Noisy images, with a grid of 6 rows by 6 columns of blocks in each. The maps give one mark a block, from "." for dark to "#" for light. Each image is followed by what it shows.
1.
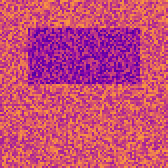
# # # # # #
# . . . . #
# . . . . #
# # # # # #
# # # # # #
# # # # # #
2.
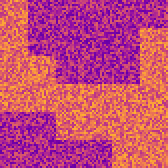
# . . . . .
# . . . . #
# # . . . #
# # # # # #
. . # # # #
. . . . # #
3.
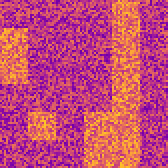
. . . . # .
# . . . # .
# . . . # .
. . . . # .
. # . # # .
. . . # # .
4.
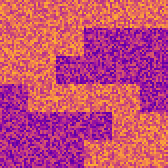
# # # # # #
# # # . . .
# # . . . .
. # # # # .
. . . . # #
. . . # # #
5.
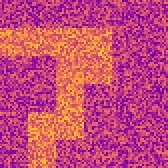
. . . . . .
# # # # . .
. . # # . .
. . # . . .
. # # . . .
. # . . . .
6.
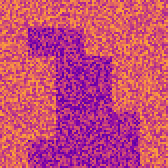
# # # # # #
# . . # # #
# # . . # #
# # . . # #
# # . . . #
# . . . . #
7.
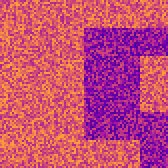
# # # # # #
# # # . . .
# # # . . #
# # # . . #
# # # . . .
# # # # # .
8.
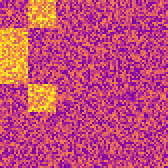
. # . . . .
# . . . . .
# . . . . .
. # . . . .
. . . . . .
. . . . . .
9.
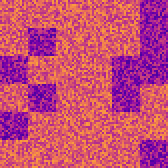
# # # # # .
# . # # # .
. # # # . .
# . # # . #
. # # # # #
# # # # # .
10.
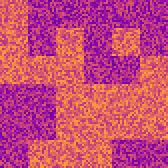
# . . . . .
# . # . # .
# # # . . #
. . # # # #
. . # # # #
. # # # . .
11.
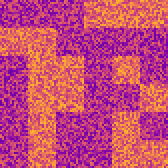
. . . # # #
# # . . . .
. # # . # .
. # # . . #
. # . . # .
. # . . # #
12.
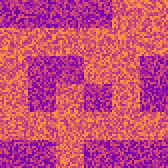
. . . . # #
# # # # # #
# . . # # .
# . # . # .
# # # # # #
. . # . . .
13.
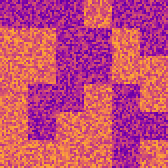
. . . # . .
# # . . # .
# # . . # #
# . . # . #
# . # # . .
# # # # . #
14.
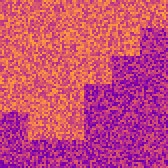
# # # # # #
# # # # # .
# # # # . .
# # # . . .
. # # . . .
. . . . . .
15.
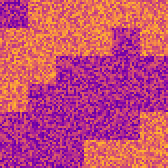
. # # # # #
# # # # . #
# # . . . .
# . . . . .
. . . . . #
. . . # # #
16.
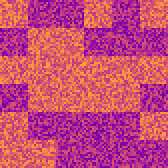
# . . # . #
. # # . . .
# # # # # #
. # # # # .
# . . . . #
# # . . . .
